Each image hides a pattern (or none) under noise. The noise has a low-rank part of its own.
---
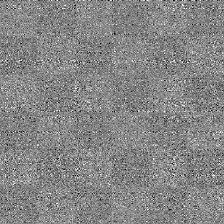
a checkerboard
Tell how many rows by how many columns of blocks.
6 by 6
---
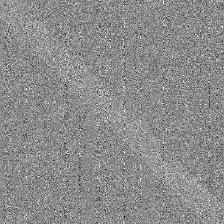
a diagonal band
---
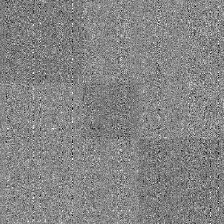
blocks along the diagonal
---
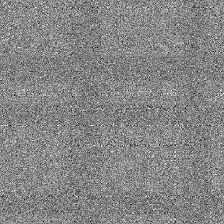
bands of rows crossing bands of columns
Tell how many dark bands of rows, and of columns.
3 and 2
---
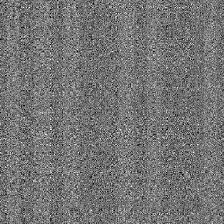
bands of columns
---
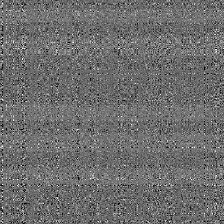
bands of rows
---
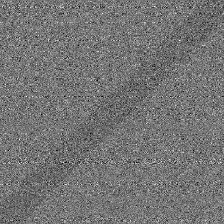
a diagonal band
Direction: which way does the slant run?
bottom left to top right
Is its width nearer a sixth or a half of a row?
a sixth
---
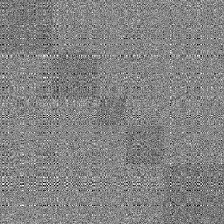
blocks along the diagonal
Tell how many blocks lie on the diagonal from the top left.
5
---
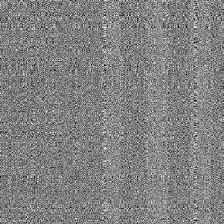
bands of columns
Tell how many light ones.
3
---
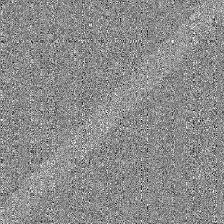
a diagonal band
